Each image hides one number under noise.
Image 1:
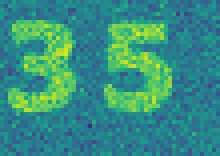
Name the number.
35
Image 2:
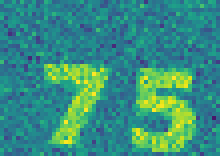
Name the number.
75
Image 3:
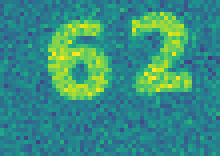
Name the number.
62
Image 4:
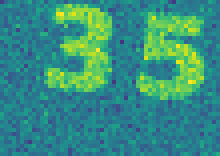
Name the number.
35
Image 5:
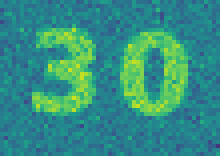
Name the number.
30
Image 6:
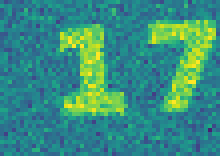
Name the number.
17
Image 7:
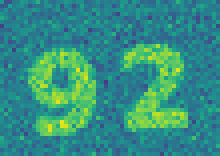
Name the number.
92
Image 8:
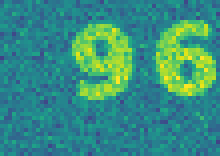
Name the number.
96
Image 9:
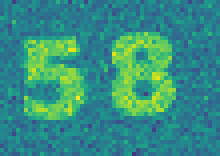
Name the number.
58
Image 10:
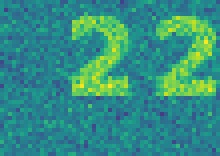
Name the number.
22
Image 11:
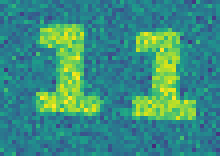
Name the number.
11
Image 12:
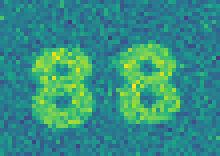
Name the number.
88
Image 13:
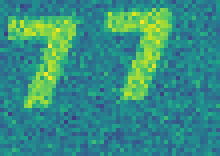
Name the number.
77
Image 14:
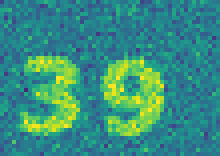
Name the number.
39
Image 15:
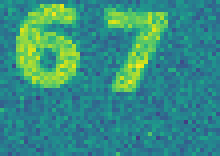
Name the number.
67
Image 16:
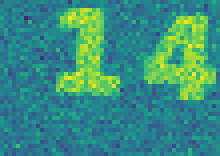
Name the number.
14
